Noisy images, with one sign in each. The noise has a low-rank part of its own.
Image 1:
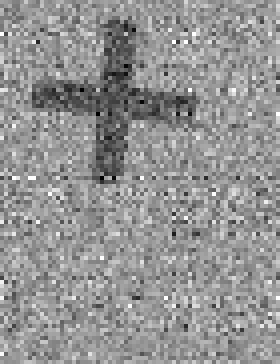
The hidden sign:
plus sign
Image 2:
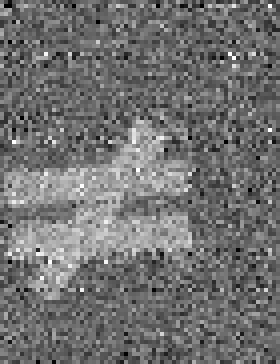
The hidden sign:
not-equal sign
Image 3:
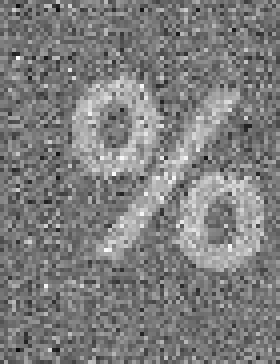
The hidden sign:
percent sign
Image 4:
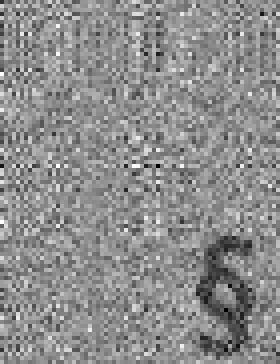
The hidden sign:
section sign
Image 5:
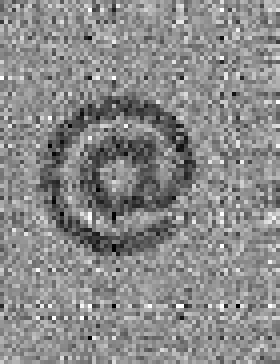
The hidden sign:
at sign
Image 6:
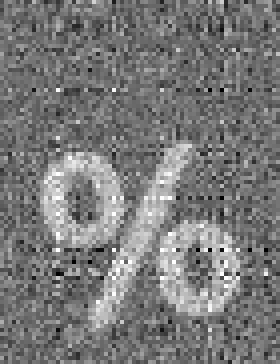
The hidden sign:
percent sign
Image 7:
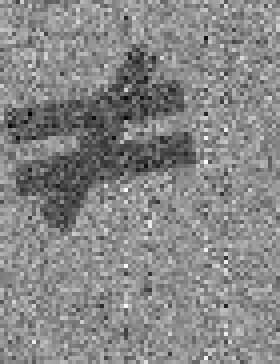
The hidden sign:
not-equal sign
